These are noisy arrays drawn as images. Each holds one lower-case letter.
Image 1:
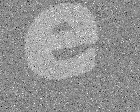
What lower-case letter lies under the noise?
e
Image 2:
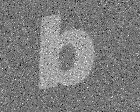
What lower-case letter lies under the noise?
b
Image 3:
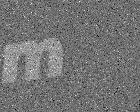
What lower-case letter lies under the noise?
m
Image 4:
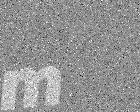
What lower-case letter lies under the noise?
m
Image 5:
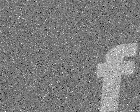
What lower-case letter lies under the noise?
f
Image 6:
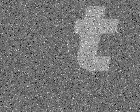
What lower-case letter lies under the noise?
t
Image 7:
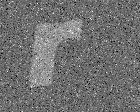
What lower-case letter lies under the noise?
r
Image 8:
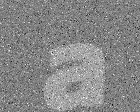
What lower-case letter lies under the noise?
a
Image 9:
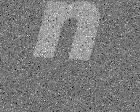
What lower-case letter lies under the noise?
n
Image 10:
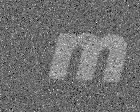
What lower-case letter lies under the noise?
m
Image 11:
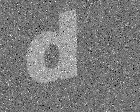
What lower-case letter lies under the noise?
d
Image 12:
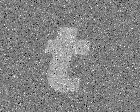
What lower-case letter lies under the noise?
t
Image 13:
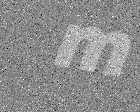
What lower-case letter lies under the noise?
m
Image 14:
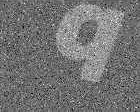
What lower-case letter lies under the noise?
q
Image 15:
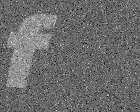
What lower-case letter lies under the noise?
f
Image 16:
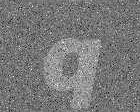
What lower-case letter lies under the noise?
q
